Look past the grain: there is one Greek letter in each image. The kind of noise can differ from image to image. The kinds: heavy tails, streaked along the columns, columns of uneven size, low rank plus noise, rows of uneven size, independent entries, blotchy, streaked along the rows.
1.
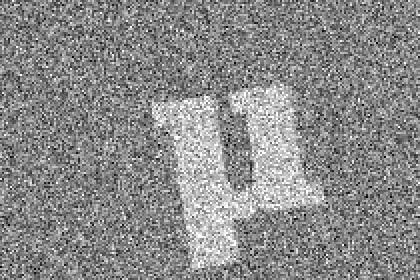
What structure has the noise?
independent entries
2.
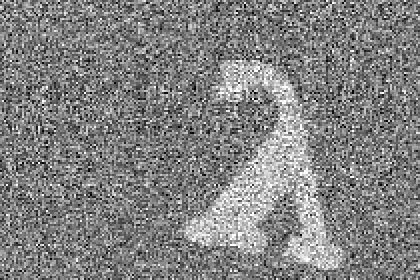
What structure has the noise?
low rank plus noise
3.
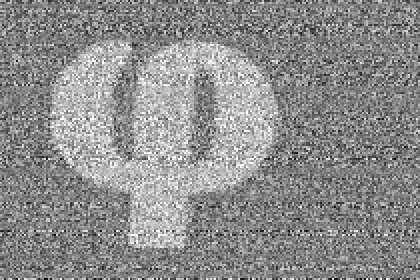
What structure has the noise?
rows of uneven size
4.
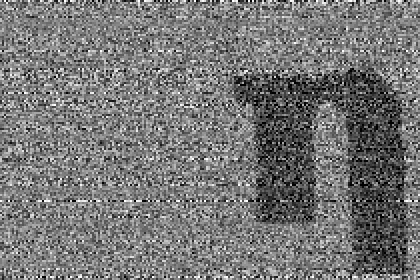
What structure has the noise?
rows of uneven size
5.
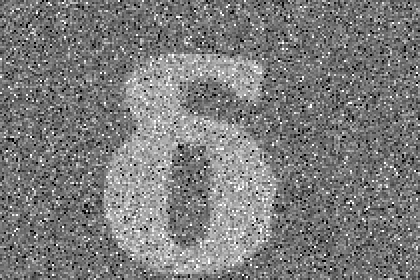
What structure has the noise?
heavy tails
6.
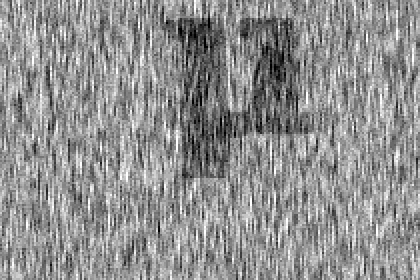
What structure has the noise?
streaked along the columns
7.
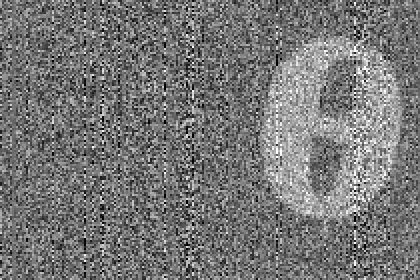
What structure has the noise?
columns of uneven size
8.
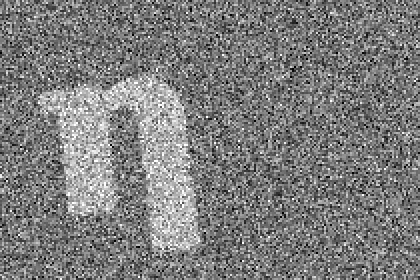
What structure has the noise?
independent entries
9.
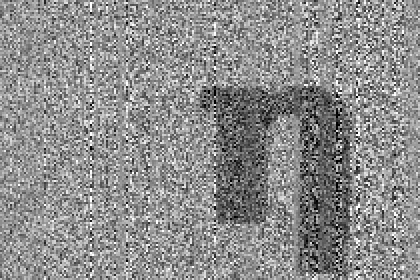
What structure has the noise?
columns of uneven size
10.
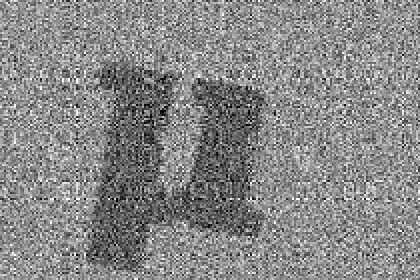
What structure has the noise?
low rank plus noise
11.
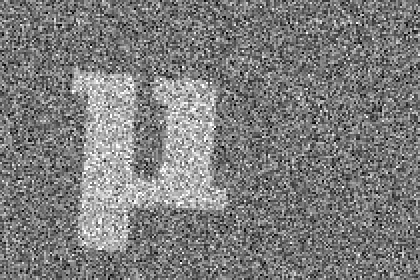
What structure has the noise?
independent entries
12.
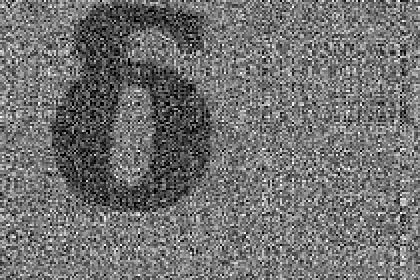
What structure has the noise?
low rank plus noise
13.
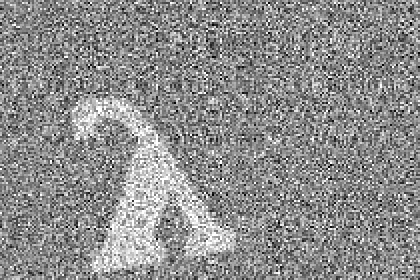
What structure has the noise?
low rank plus noise
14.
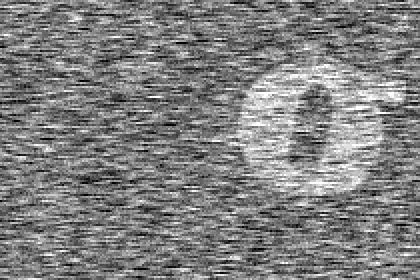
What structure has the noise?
streaked along the rows
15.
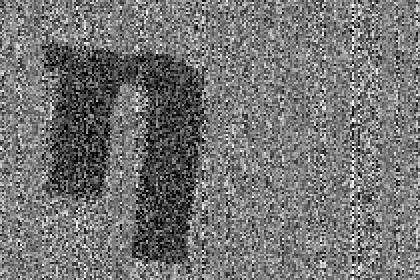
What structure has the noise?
columns of uneven size
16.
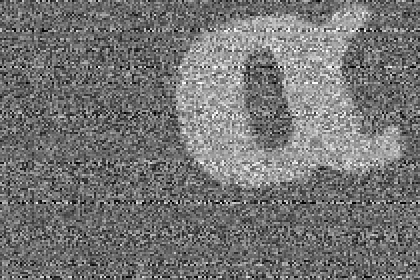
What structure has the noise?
rows of uneven size
